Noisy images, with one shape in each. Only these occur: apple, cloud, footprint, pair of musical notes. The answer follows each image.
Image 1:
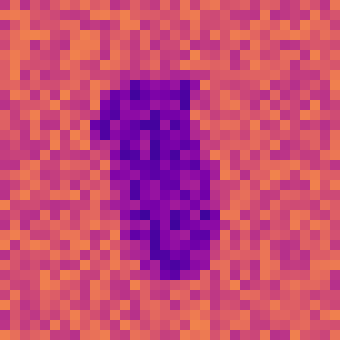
dark footprint
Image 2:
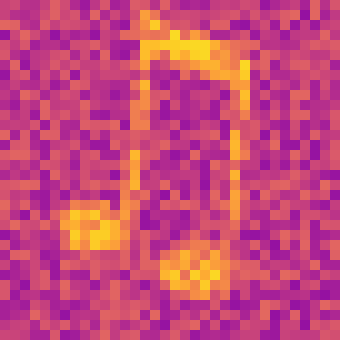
light pair of musical notes
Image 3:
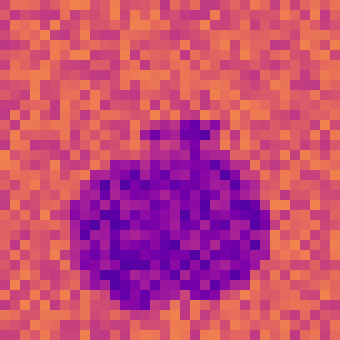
dark apple
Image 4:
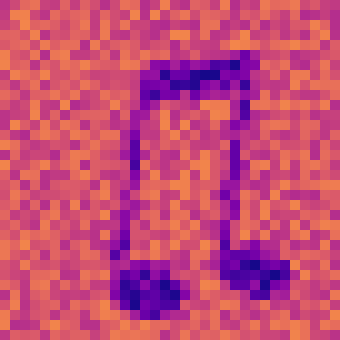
dark pair of musical notes
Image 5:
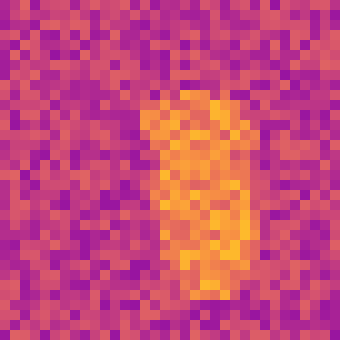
light footprint
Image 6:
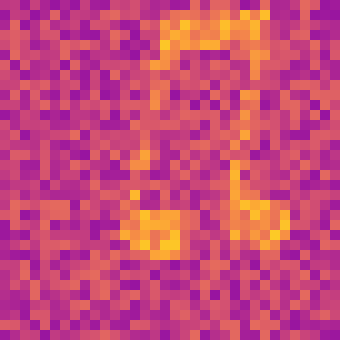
light pair of musical notes
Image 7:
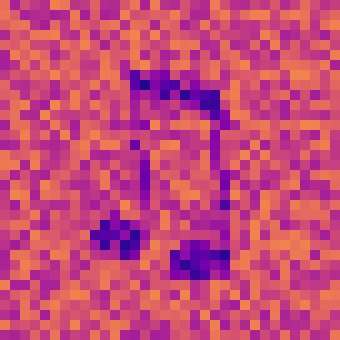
dark pair of musical notes
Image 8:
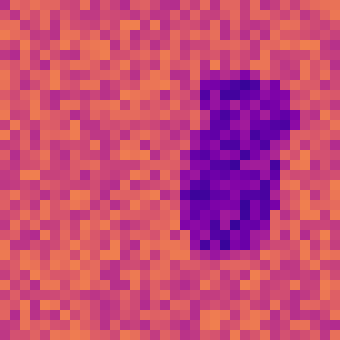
dark footprint
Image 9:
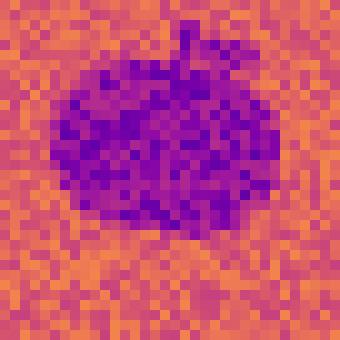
dark apple
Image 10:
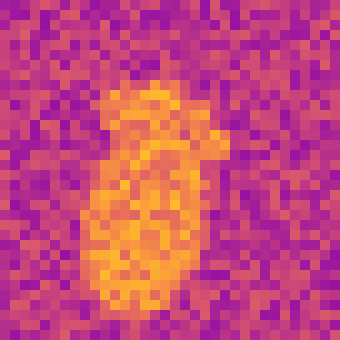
light footprint
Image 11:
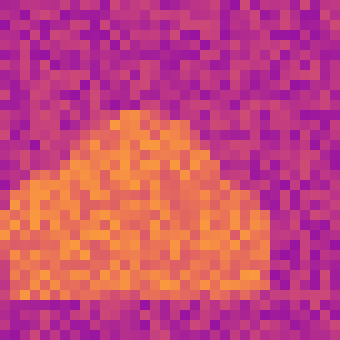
light cloud
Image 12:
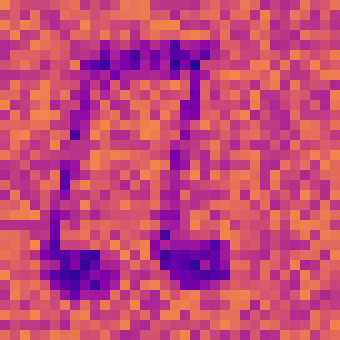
dark pair of musical notes
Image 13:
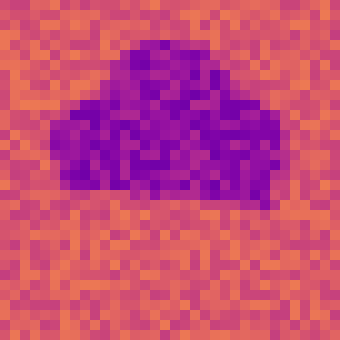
dark cloud
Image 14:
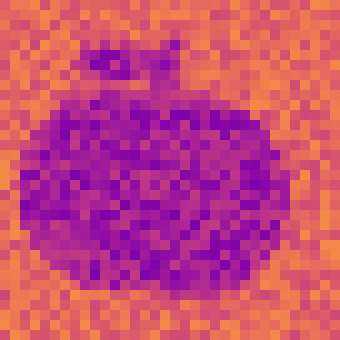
dark apple
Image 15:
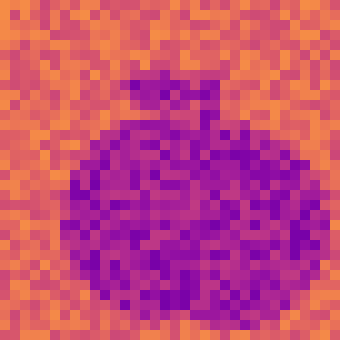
dark apple
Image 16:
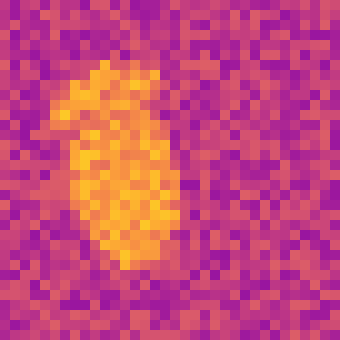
light footprint
